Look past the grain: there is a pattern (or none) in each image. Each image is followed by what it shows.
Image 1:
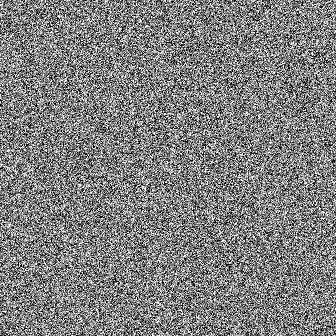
only noise
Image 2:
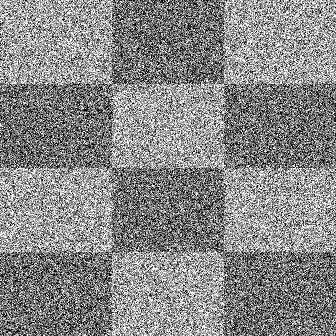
a checkerboard
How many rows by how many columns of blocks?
4 by 3
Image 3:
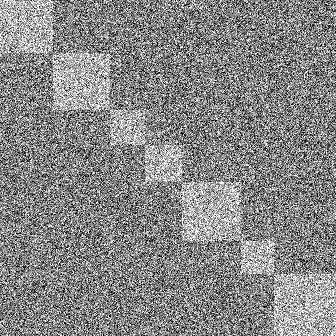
blocks along the diagonal
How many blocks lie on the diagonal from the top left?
7
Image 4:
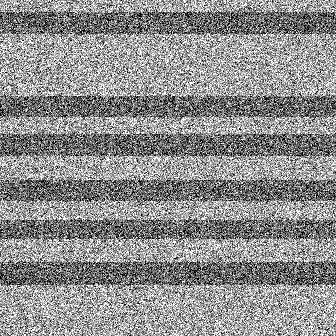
bands of rows
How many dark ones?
6
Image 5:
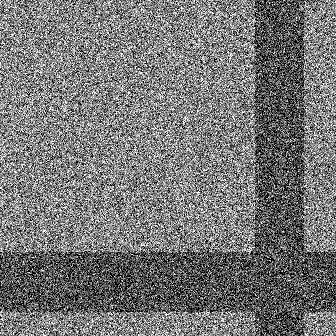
bands of rows crossing bands of columns
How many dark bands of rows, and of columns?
1 and 1
